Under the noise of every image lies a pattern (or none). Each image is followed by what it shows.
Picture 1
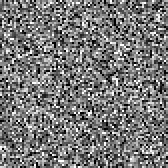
only noise
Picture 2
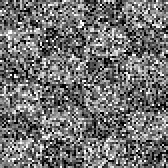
a checkerboard
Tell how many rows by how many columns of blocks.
6 by 4
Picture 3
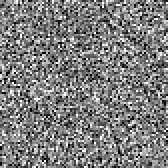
only noise
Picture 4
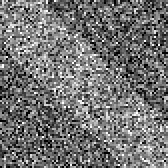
a diagonal band
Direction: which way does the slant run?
top left to bottom right
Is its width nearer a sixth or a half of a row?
a half
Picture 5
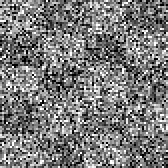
a checkerboard
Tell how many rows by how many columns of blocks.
5 by 4
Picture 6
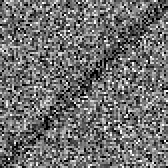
a diagonal band
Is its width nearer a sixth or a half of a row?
a sixth
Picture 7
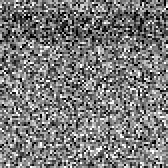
one band of rows
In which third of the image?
top
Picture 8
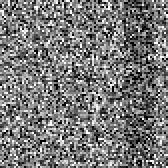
one band of columns
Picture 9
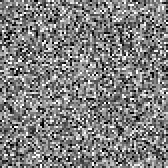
only noise
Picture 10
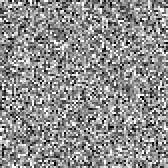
only noise
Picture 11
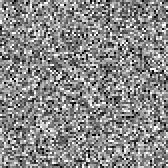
only noise
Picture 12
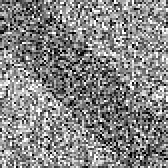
a diagonal band
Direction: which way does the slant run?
top left to bottom right
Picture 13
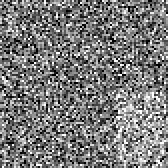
one block
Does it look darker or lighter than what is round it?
lighter
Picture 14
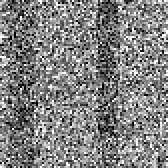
bands of columns
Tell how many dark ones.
2
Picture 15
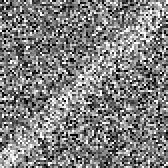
a diagonal band
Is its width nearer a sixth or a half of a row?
a sixth
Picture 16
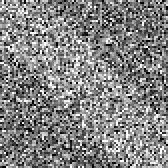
a diagonal band
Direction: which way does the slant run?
top left to bottom right
